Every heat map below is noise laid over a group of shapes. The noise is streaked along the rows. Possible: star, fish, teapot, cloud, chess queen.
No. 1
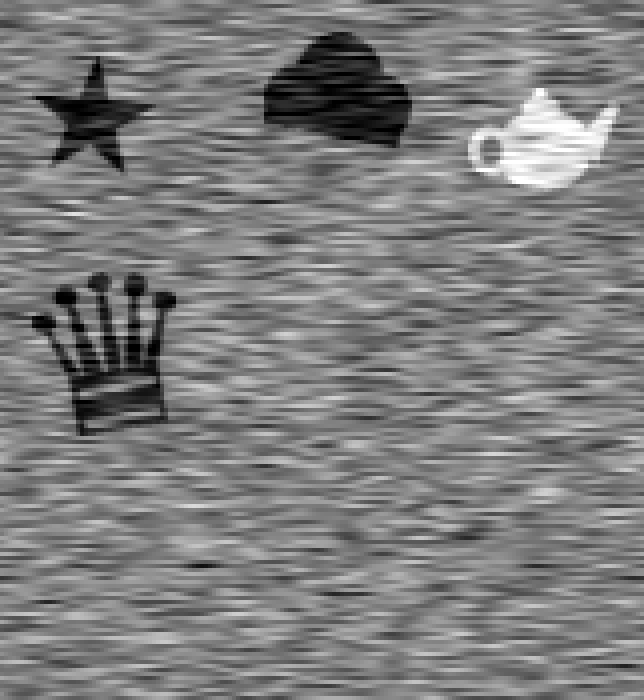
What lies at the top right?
teapot
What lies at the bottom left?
nothing
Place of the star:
top left
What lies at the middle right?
nothing
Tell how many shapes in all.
4
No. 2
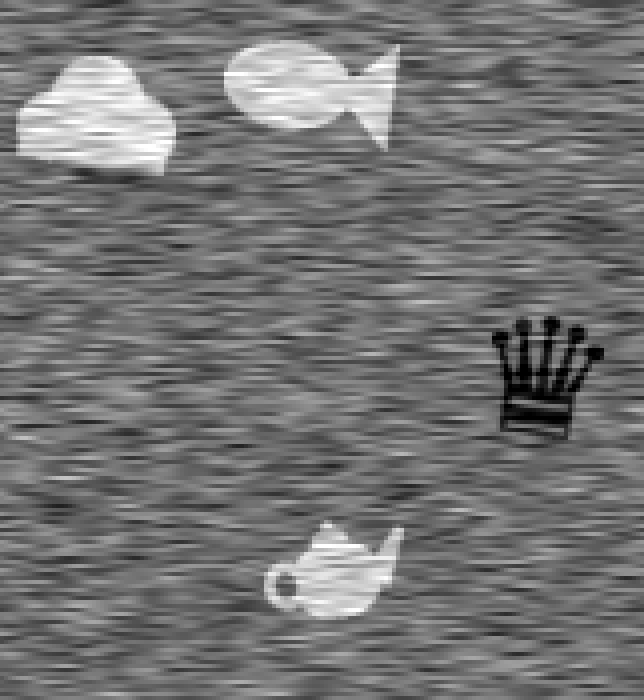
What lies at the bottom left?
nothing
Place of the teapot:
bottom middle
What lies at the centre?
nothing
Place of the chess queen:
middle right
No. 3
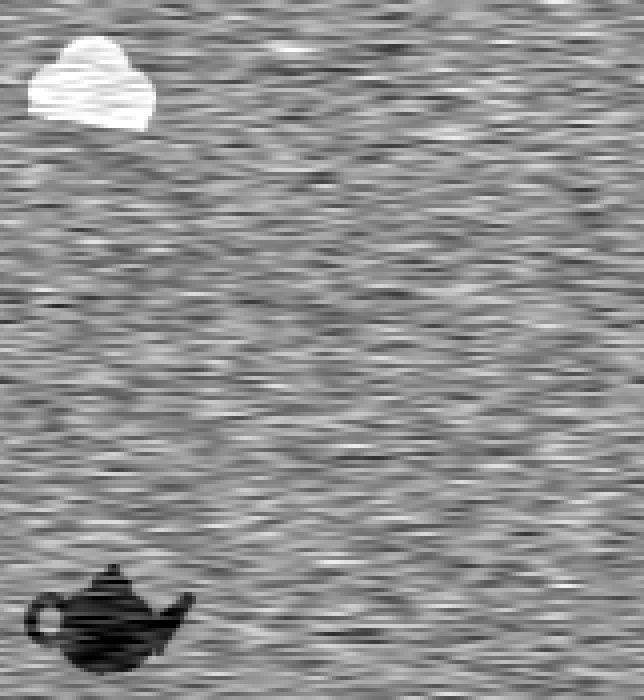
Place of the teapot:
bottom left
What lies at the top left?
cloud
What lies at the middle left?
nothing
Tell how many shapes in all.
2
